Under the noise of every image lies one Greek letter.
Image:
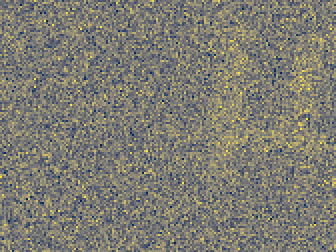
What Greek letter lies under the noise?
mu
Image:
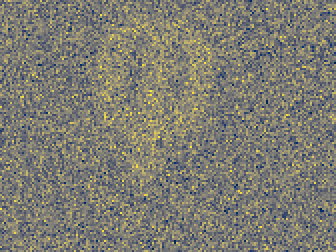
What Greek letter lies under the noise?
phi
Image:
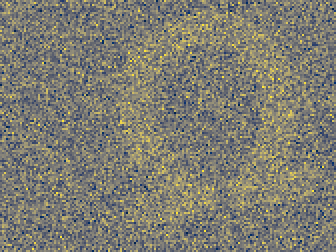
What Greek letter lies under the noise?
omega
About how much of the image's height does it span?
nearly all
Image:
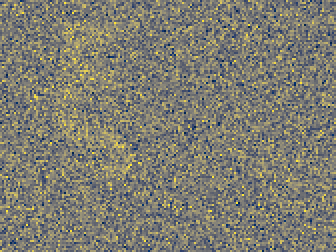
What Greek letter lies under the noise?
xi
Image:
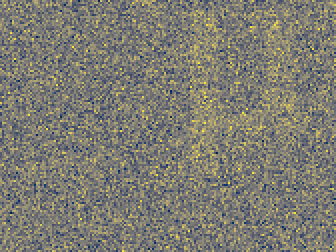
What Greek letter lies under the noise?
mu
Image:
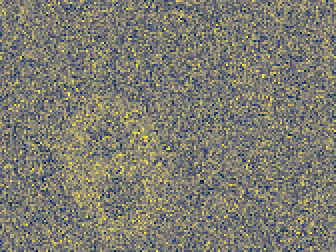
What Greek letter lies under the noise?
theta
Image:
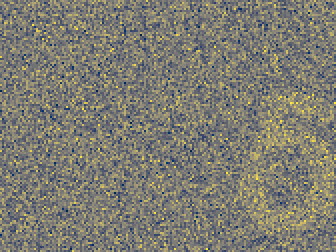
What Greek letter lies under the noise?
delta
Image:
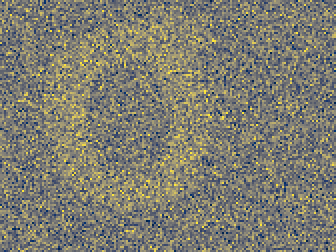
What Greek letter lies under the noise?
sigma
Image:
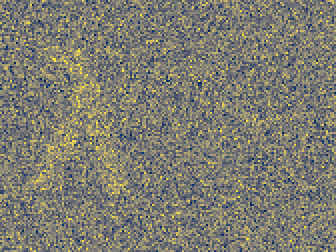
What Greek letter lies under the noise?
lambda
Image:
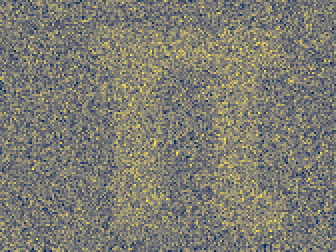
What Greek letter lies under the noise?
pi
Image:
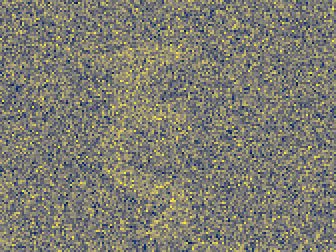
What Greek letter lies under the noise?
xi
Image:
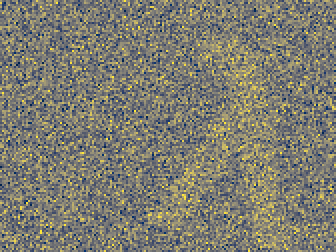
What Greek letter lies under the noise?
lambda
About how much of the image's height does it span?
nearly all
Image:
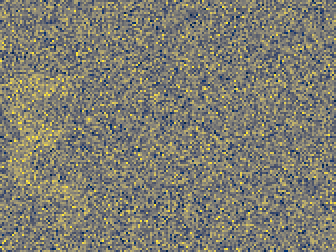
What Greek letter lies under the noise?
xi
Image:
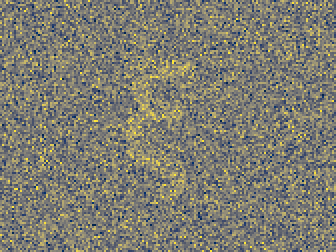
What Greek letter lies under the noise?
xi
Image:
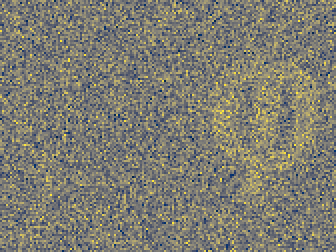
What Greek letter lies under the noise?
phi
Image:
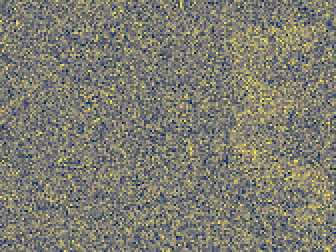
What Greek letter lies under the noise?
xi
